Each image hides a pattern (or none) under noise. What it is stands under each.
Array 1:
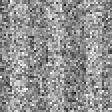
vertical stripes
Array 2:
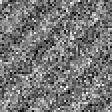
diagonal stripes
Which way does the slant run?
bottom left to top right
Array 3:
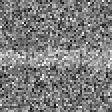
one horizontal stripe
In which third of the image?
middle
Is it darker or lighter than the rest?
lighter
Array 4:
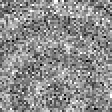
rings round one point
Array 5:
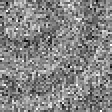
rings round one point
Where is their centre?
top left
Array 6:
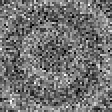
rings round one point
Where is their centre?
centre
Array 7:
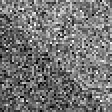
a sharp edge
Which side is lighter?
top right
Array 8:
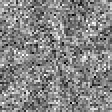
spokes from one point
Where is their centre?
centre
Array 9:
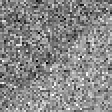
a sharp edge
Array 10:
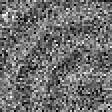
rings round one point
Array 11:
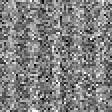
vertical stripes
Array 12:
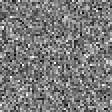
only noise
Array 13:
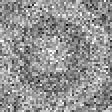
rings round one point
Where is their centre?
centre
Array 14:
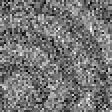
rings round one point
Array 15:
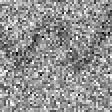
a wavy band
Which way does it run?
left to right
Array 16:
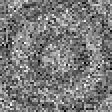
rings round one point
